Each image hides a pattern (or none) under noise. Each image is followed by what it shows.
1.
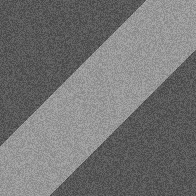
a diagonal band
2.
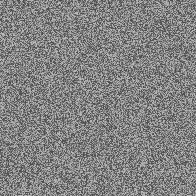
only noise
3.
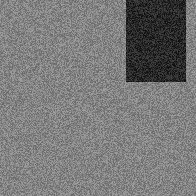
one block
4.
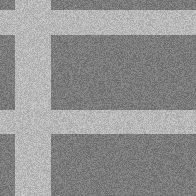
bands of rows crossing bands of columns
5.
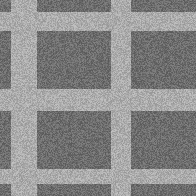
bands of rows crossing bands of columns
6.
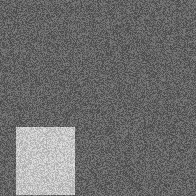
one block
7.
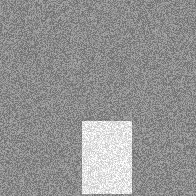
one block
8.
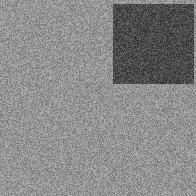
one block
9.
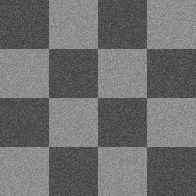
a checkerboard
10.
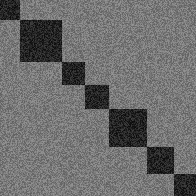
blocks along the diagonal
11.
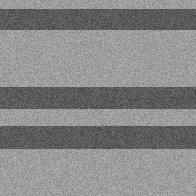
bands of rows
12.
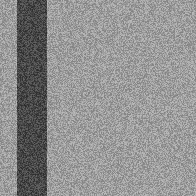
one band of columns
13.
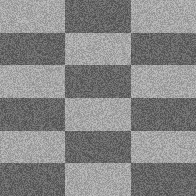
a checkerboard
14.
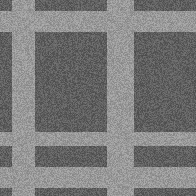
bands of rows crossing bands of columns
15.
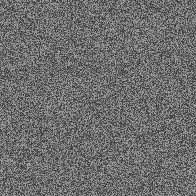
only noise
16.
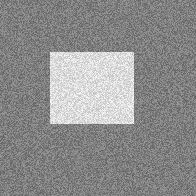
one block
